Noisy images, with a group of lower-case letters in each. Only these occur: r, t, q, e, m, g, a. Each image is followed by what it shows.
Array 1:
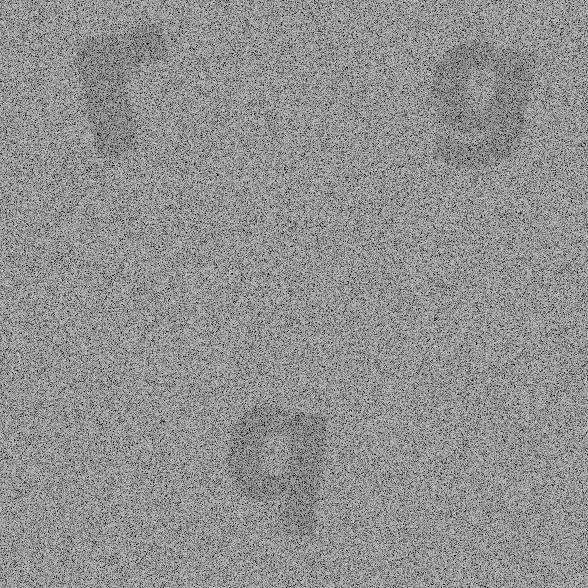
top left: r; top right: g; bottom middle: q
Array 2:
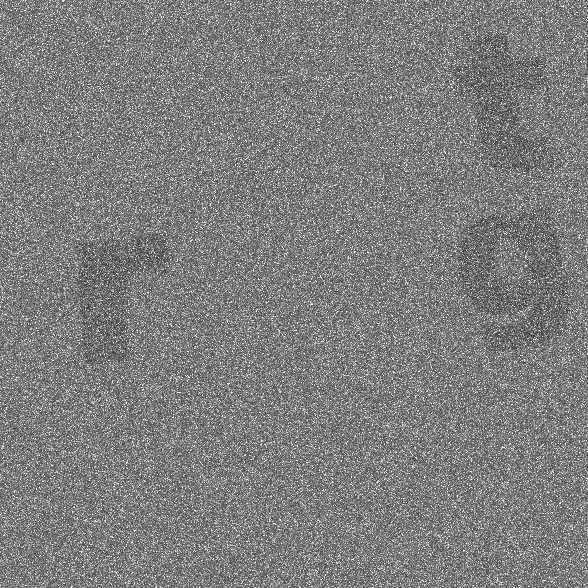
top right: t; middle left: r; middle right: g
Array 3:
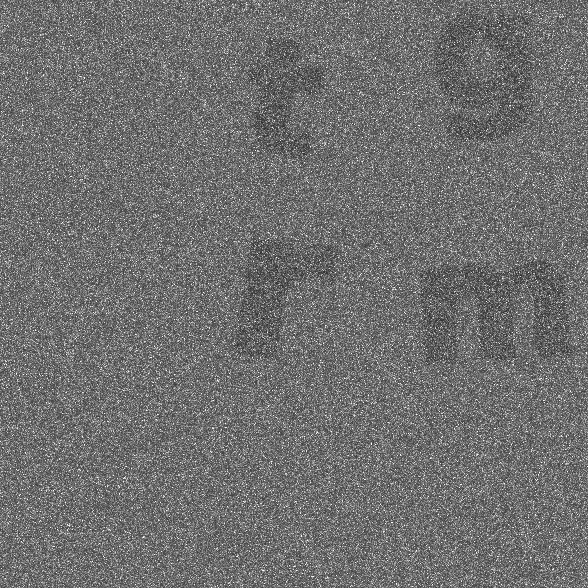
top middle: t; top right: g; centre: r; middle right: m
